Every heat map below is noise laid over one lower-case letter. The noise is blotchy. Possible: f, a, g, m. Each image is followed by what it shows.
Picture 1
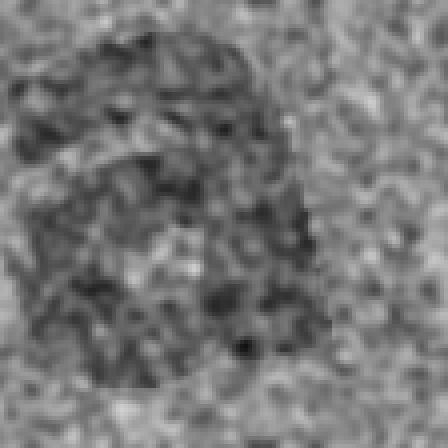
a
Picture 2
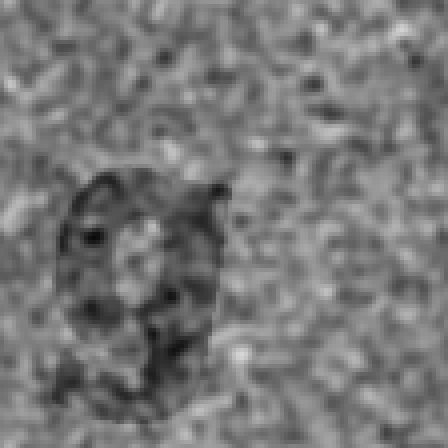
g
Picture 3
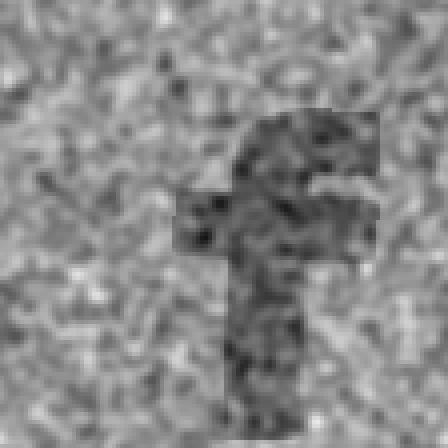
f
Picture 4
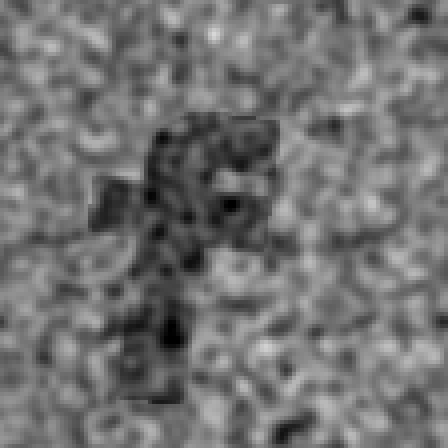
f
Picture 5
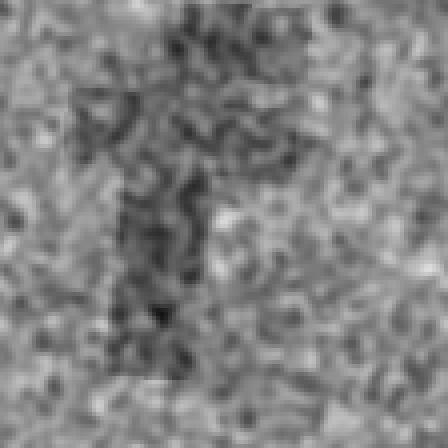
f
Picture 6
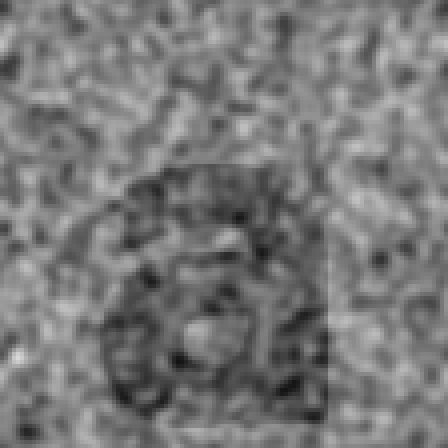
a
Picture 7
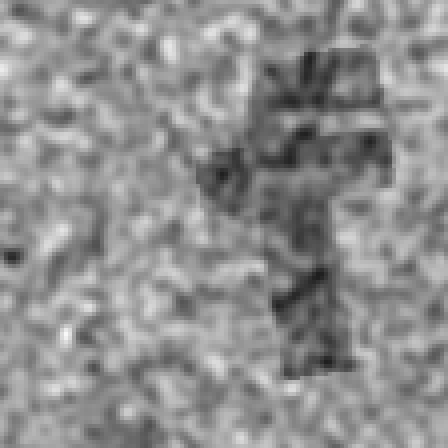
f
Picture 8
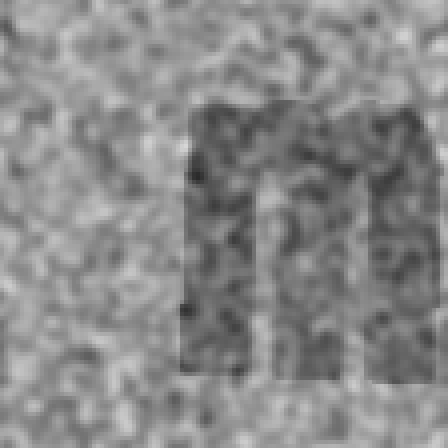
m
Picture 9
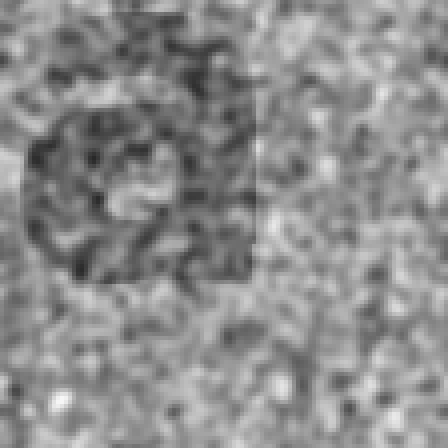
a
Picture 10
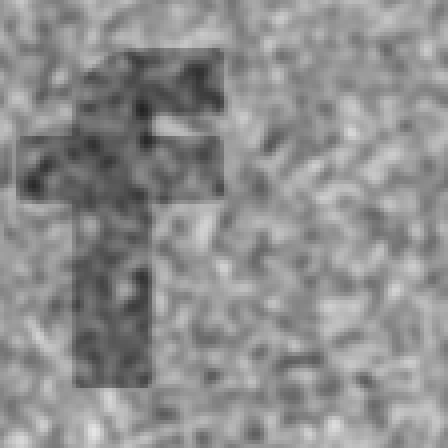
f
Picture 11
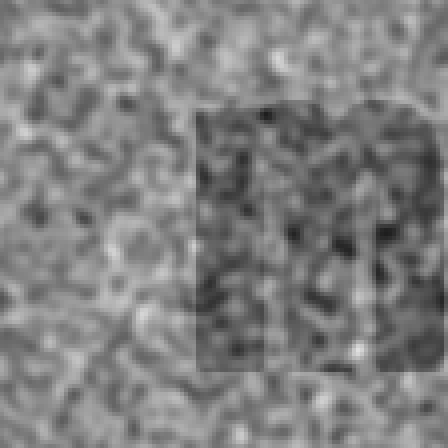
m
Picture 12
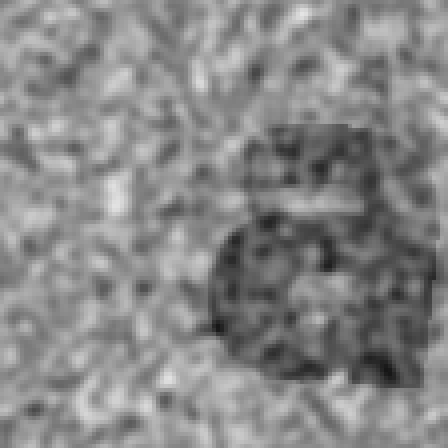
a
